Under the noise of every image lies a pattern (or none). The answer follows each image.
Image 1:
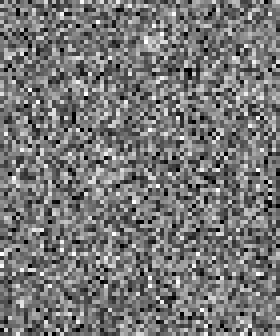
only noise
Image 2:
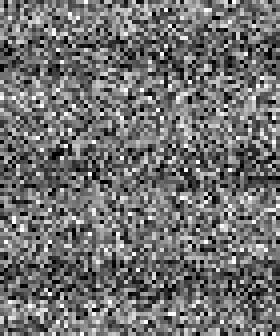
horizontal stripes
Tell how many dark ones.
3
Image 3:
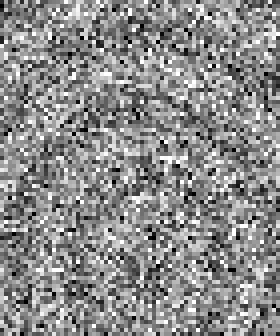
rings round one point
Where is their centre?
bottom middle
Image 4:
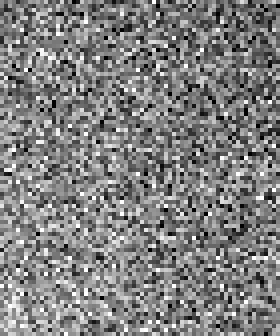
a smooth slope
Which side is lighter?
bottom left
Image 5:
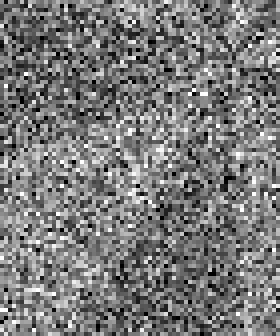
spokes from one point
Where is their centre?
top right
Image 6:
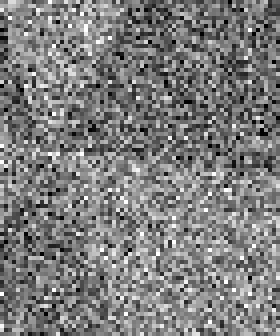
spokes from one point
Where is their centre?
middle left
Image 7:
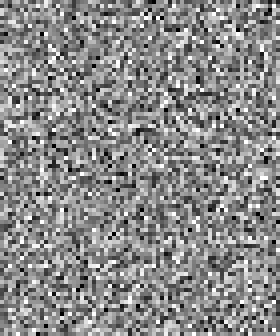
only noise
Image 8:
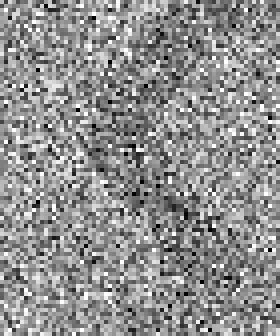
a wavy band
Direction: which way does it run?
top to bottom
